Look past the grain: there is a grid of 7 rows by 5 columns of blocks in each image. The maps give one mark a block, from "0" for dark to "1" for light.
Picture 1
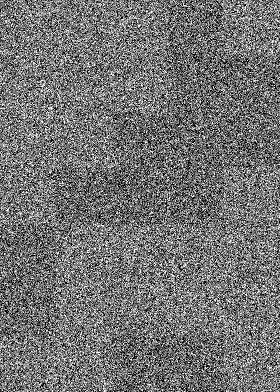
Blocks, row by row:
1 1 1 0 1
1 1 1 0 0
1 1 0 0 0
1 0 0 0 1
0 1 1 1 1
0 1 1 1 1
1 1 0 0 1
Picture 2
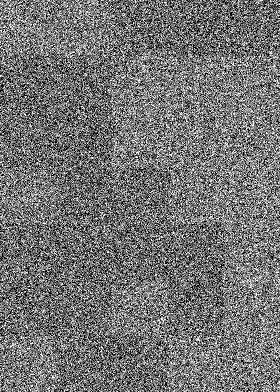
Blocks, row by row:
1 1 0 0 0
0 0 1 1 1
0 0 1 1 1
1 0 0 1 1
0 0 0 0 1
0 0 1 0 1
1 0 0 1 1
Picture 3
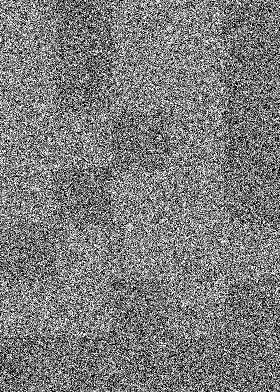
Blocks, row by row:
1 0 1 1 0
1 0 1 1 0
1 1 0 1 0
1 0 1 1 0
0 1 1 1 1
1 1 0 1 0
0 0 0 0 0
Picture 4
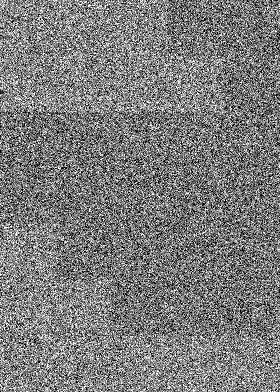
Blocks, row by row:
1 1 1 0 0
1 1 1 1 0
0 0 0 0 0
0 0 0 0 0
1 0 0 0 0
1 1 0 0 0
1 1 1 1 1
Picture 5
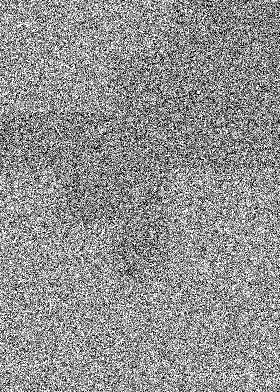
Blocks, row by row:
1 1 1 0 0
1 1 0 0 0
0 0 0 0 0
1 0 0 1 1
1 1 0 1 1
1 1 1 1 1
1 1 1 1 1
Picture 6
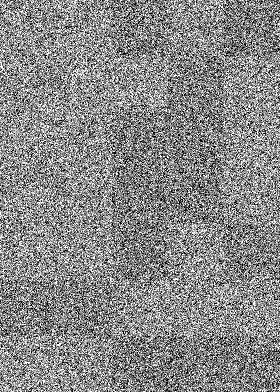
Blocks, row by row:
1 1 0 1 0
1 1 1 0 1
1 1 0 0 1
1 1 0 0 1
1 1 0 1 0
0 0 1 1 1
1 1 0 0 0
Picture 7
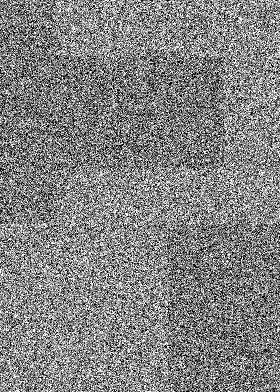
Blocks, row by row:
0 1 1 1 1
0 0 0 0 1
0 0 0 0 1
0 1 1 1 1
1 1 1 0 0
1 1 1 0 0
1 1 1 0 0
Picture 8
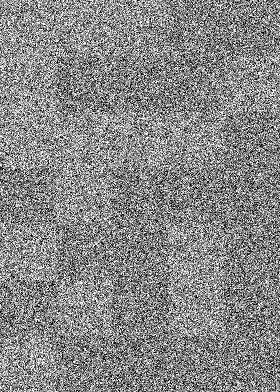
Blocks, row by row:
1 1 1 0 0
1 0 0 0 1
1 1 1 1 0
0 1 0 0 0
1 0 0 1 0
0 1 0 1 0
1 0 0 0 0
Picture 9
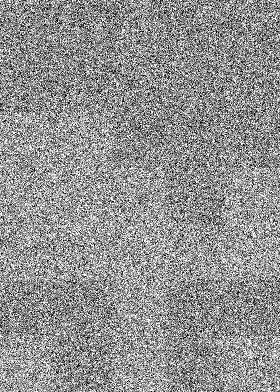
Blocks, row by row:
0 0 0 0 0
0 0 0 0 0
1 1 0 0 0
1 1 1 0 1
1 1 1 1 1
0 0 1 0 0
1 0 1 0 1
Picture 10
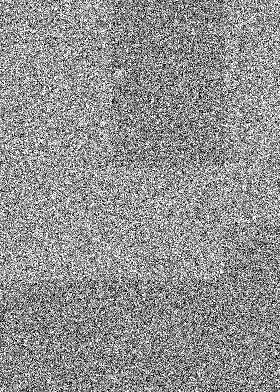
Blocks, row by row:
1 1 0 0 1
1 1 0 0 1
1 1 0 0 1
1 1 1 1 1
1 1 1 1 0
0 0 0 0 0
0 0 0 0 0
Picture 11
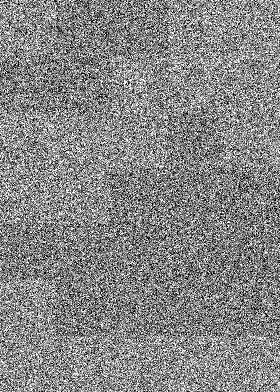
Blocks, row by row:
1 0 0 1 1
0 0 1 1 1
1 1 1 0 1
1 1 0 0 0
0 0 0 0 0
1 0 0 0 0
1 1 1 1 1
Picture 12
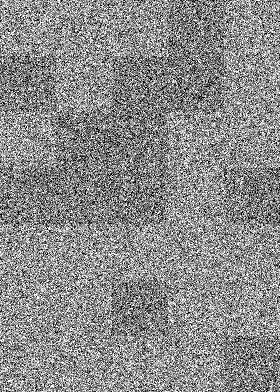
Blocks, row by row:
1 1 1 0 1
0 1 0 0 1
1 0 0 1 1
0 0 0 1 0
1 1 1 1 1
1 1 0 1 1
1 1 1 1 0
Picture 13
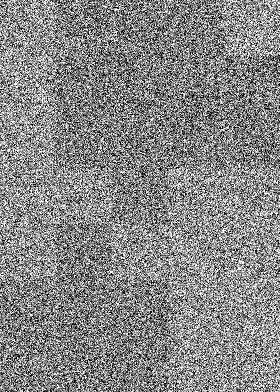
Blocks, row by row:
1 0 0 0 1
1 0 0 0 0
1 0 0 0 0
1 1 0 1 1
1 0 1 1 1
0 0 0 1 1
0 0 0 1 1
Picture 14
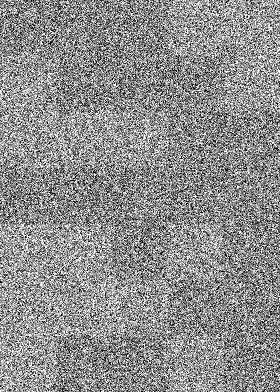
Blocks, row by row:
0 0 0 1 1
1 0 0 0 1
1 1 1 0 0
0 0 0 0 0
1 1 0 1 0
1 1 1 0 0
1 0 0 1 0
